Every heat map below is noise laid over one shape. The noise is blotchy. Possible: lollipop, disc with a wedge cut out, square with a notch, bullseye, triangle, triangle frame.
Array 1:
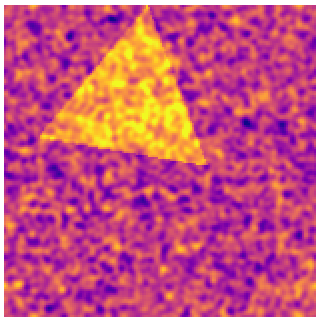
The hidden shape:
triangle
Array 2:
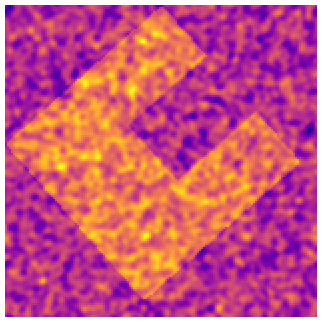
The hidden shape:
square with a notch
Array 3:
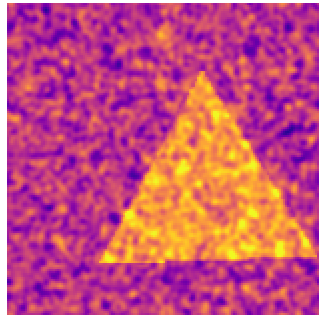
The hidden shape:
triangle
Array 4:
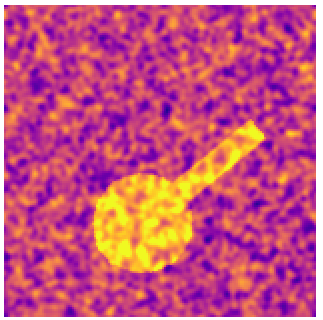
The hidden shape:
lollipop
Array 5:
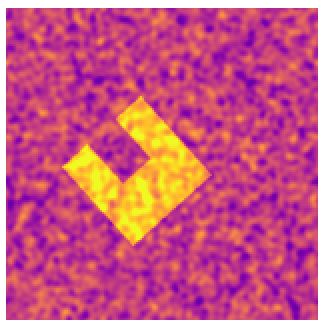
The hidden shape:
square with a notch
